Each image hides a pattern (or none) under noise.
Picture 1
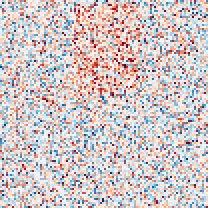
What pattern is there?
one block
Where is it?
top middle
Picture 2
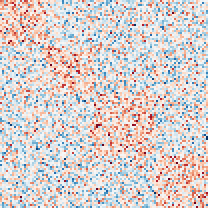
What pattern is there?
blocks along the diagonal
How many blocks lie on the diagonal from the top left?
4
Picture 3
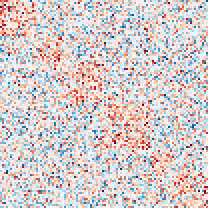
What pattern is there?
blocks along the diagonal
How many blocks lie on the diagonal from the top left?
6
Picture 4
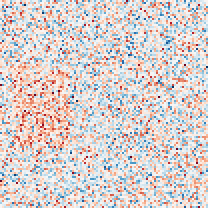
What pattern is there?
one block
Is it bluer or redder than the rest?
redder
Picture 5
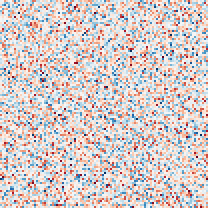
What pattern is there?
only noise
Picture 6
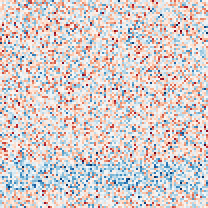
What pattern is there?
one band of rows
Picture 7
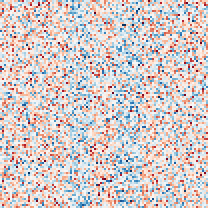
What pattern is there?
bands of columns
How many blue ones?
2
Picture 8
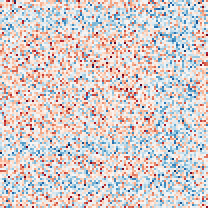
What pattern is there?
bands of rows crossing bands of columns
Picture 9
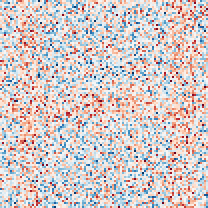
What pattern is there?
bands of rows crossing bands of columns
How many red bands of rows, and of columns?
1 and 2
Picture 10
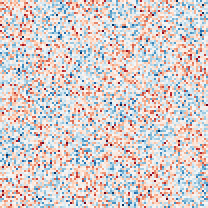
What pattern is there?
a checkerboard
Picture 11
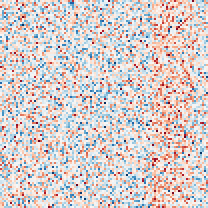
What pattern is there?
one band of columns
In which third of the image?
right
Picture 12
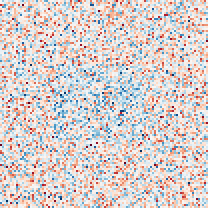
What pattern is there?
one block
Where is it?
centre
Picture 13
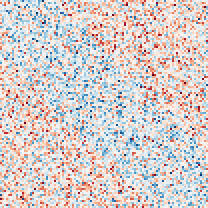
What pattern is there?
a diagonal band
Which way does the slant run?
top left to bottom right
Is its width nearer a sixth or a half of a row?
a half
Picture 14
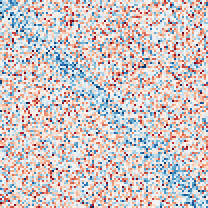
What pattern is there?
a diagonal band
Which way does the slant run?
top left to bottom right
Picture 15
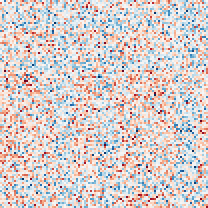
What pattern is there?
bands of rows crossing bands of columns
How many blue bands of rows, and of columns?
3 and 3
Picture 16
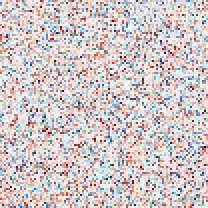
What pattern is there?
only noise
